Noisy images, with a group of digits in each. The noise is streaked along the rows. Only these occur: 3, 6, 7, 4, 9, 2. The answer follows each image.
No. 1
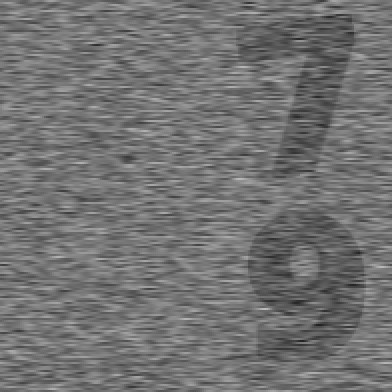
top right: 7; bottom right: 9
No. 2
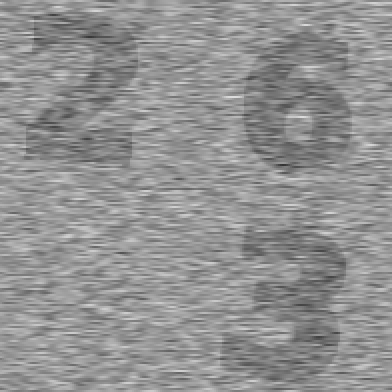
top left: 2; top right: 6; bottom right: 3
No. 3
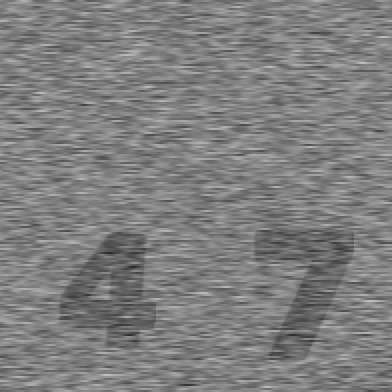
bottom left: 4; bottom right: 7
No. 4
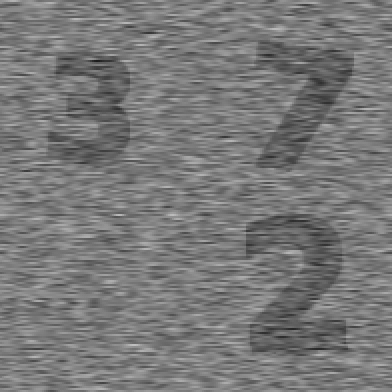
top left: 3; top right: 7; bottom right: 2
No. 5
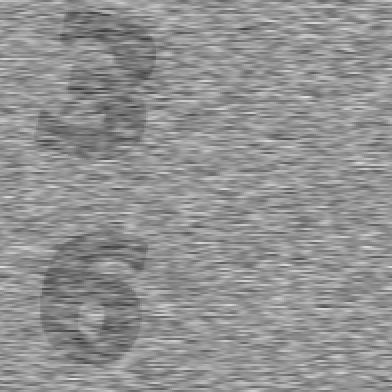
top left: 3; bottom left: 6
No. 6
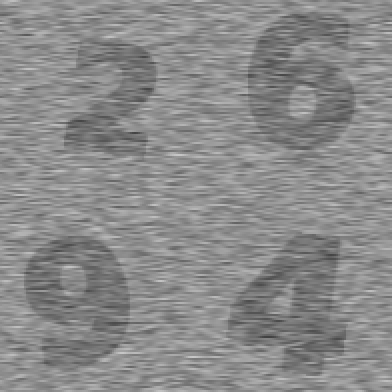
top left: 2; top right: 6; bottom left: 9; bottom right: 4
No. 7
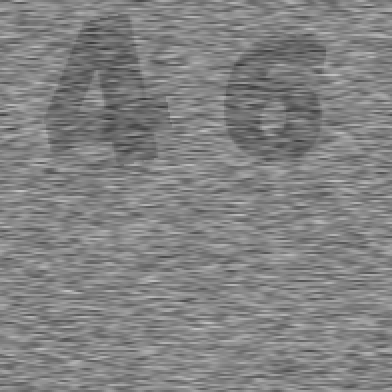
top left: 4; top right: 6
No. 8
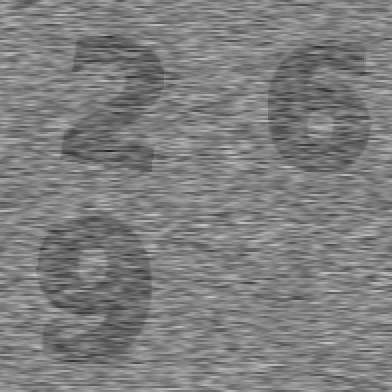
top left: 2; top right: 6; bottom left: 9
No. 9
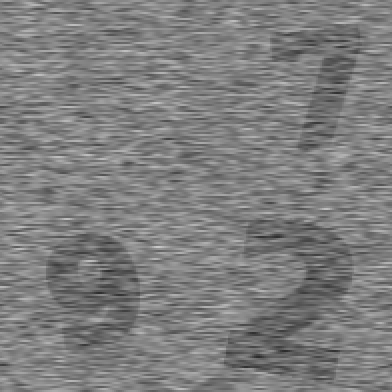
top right: 7; bottom left: 9; bottom right: 2
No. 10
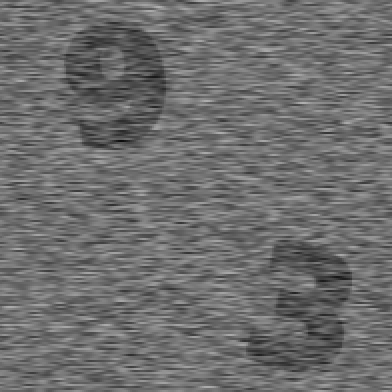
top left: 9; bottom right: 3
